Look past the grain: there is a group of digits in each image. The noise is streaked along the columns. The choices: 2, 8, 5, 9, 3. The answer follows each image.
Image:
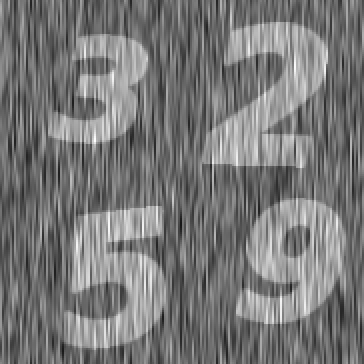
top left: 3; top right: 2; bottom left: 5; bottom right: 9
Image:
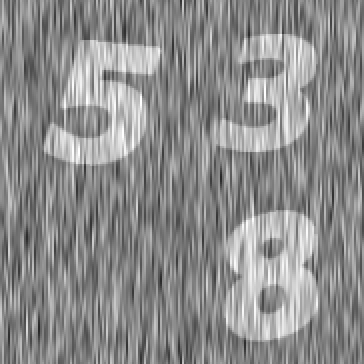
top left: 5; top right: 3; bottom right: 8
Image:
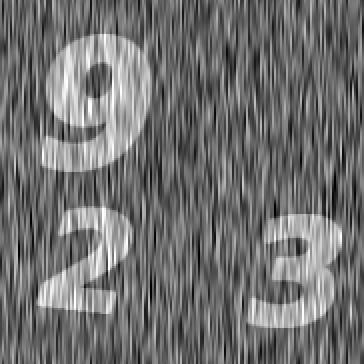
top left: 9; bottom left: 2; bottom right: 3
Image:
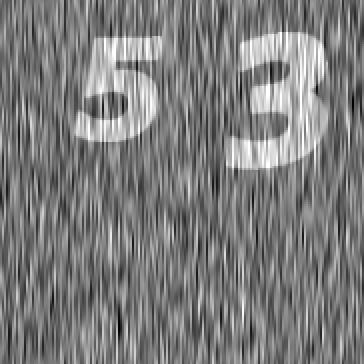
top left: 5; top right: 3
